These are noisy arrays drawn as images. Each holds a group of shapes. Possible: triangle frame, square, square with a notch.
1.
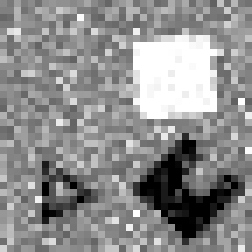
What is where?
top right: light square; bottom left: dark triangle frame; bottom right: dark square with a notch
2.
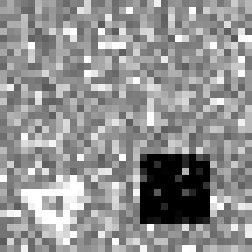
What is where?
bottom left: light triangle frame; bottom right: dark square
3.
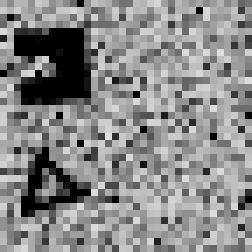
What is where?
top left: dark square with a notch; bottom left: dark triangle frame
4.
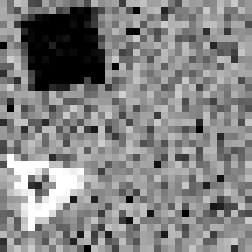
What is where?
top left: dark square; bottom left: light triangle frame
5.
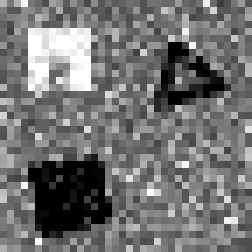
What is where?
top left: light square with a notch; top right: dark triangle frame; bottom left: dark square
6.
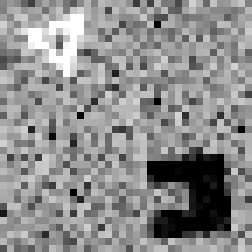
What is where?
top left: light triangle frame; bottom right: dark square with a notch
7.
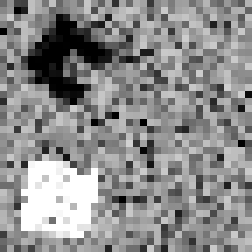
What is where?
top left: dark square with a notch; bottom left: light square
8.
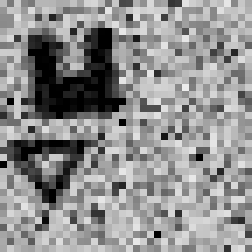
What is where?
top left: dark square with a notch; bottom left: dark triangle frame
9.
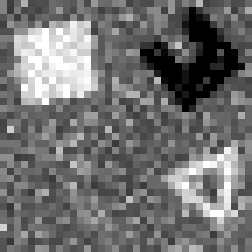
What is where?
top left: light square; top right: dark square with a notch; bottom right: light triangle frame
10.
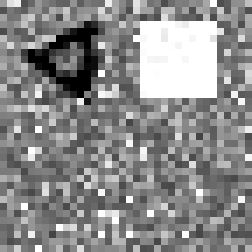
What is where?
top left: dark triangle frame; top right: light square
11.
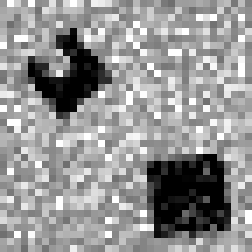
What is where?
top left: dark square with a notch; bottom right: dark square
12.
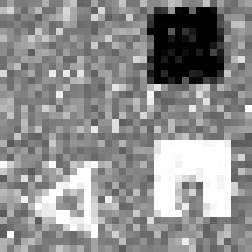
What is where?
top right: dark square; bottom left: light triangle frame; bottom right: light square with a notch
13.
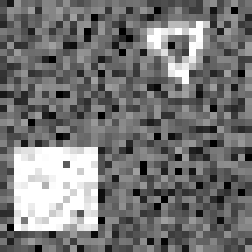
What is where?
top right: light triangle frame; bottom left: light square
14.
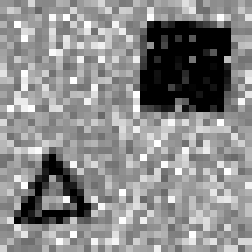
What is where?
top right: dark square; bottom left: dark triangle frame
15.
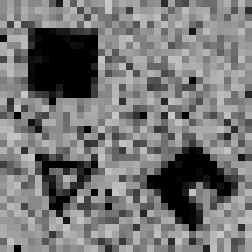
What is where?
top left: dark square; bottom left: dark triangle frame; bottom right: dark square with a notch
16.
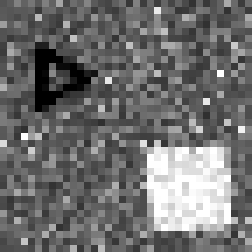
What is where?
top left: dark triangle frame; bottom right: light square
